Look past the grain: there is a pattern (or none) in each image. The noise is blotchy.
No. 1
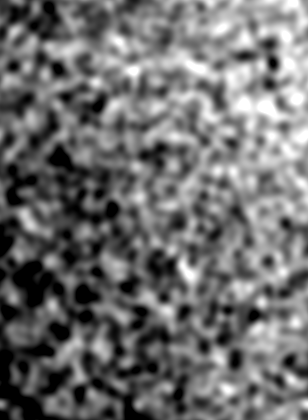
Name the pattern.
a smooth slope
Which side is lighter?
top right
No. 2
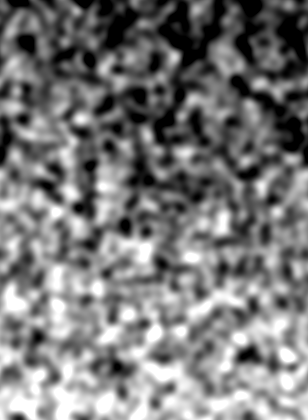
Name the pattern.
a smooth slope
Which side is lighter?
bottom
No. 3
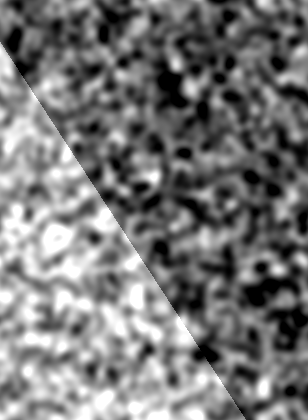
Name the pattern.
a sharp edge
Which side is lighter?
bottom left
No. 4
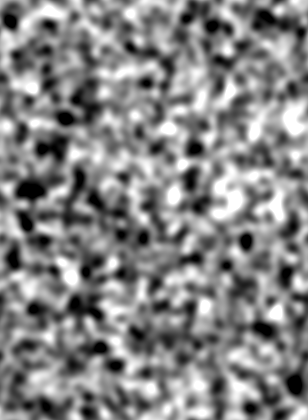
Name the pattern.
only noise
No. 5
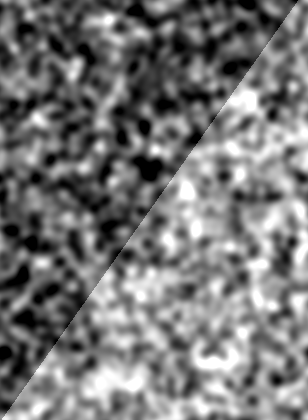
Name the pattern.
a sharp edge
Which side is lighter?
bottom right
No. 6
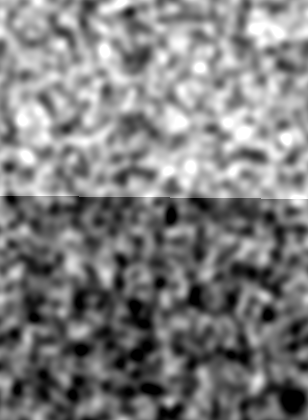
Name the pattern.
a sharp edge
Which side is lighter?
top
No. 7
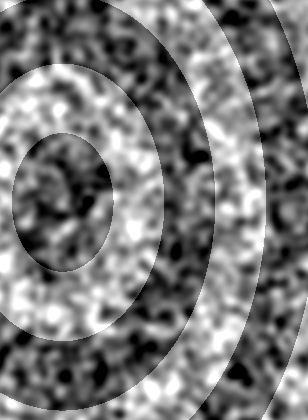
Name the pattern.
rings round one point
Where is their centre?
middle left
